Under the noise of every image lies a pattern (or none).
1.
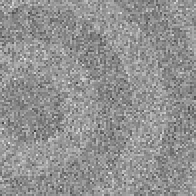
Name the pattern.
rings round one point
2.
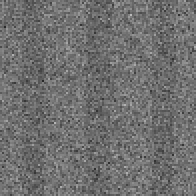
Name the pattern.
vertical stripes
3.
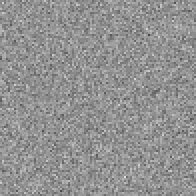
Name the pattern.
only noise
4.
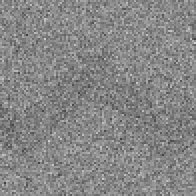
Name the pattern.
a wavy band
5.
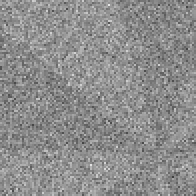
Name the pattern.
spokes from one point
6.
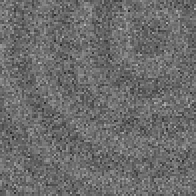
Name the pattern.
rings round one point
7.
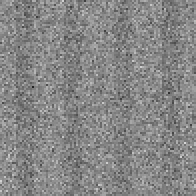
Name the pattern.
vertical stripes
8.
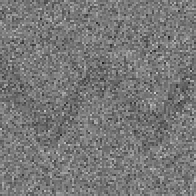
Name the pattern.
a wavy band
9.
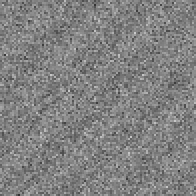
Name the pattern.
diagonal stripes
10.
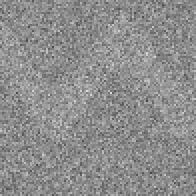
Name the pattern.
a wavy band
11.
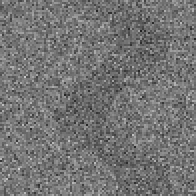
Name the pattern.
a wavy band
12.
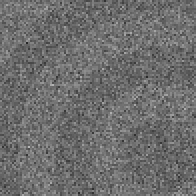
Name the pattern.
rings round one point
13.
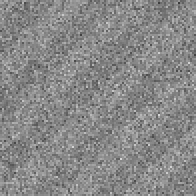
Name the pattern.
diagonal stripes
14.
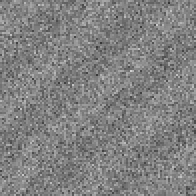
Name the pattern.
diagonal stripes
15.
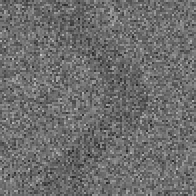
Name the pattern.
a wavy band
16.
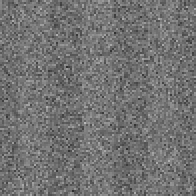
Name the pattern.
vertical stripes
